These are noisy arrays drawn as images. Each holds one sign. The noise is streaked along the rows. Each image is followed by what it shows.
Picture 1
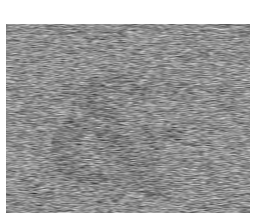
ampersand
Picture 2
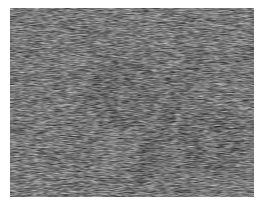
percent sign
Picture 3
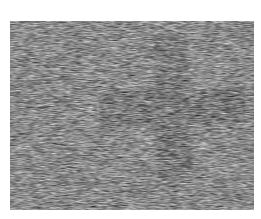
plus sign
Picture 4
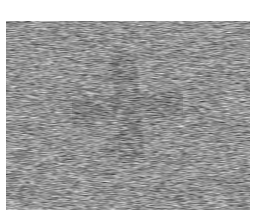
plus sign
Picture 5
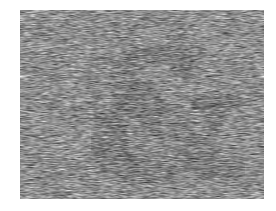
ampersand
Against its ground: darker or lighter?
darker
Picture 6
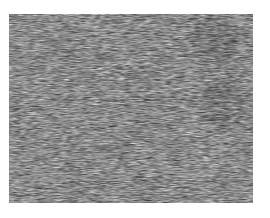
colon
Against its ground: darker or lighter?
darker
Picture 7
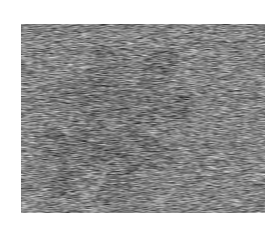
hash sign
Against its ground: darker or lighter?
darker
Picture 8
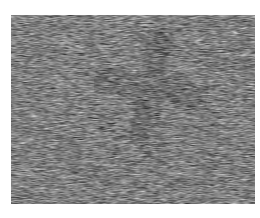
plus sign
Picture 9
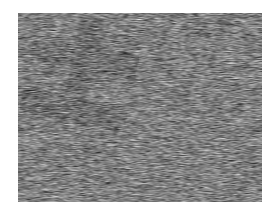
plus-minus sign
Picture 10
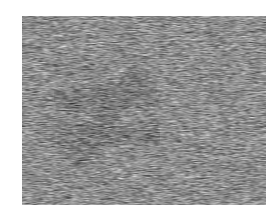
not-equal sign
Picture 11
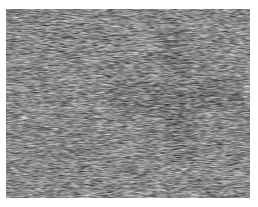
plus sign
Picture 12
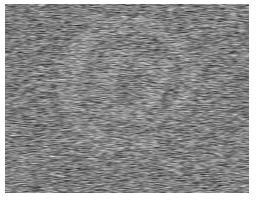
at sign
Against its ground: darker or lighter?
lighter
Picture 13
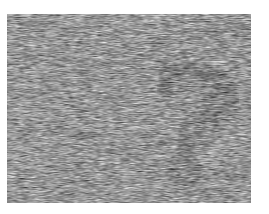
question mark
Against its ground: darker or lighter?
darker
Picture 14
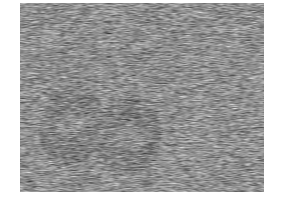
infinity sign
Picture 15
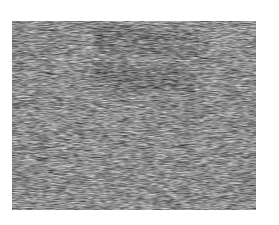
equals sign
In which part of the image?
top middle
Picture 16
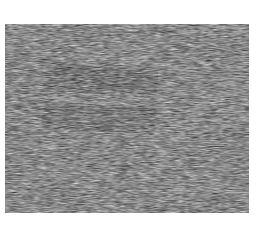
equals sign
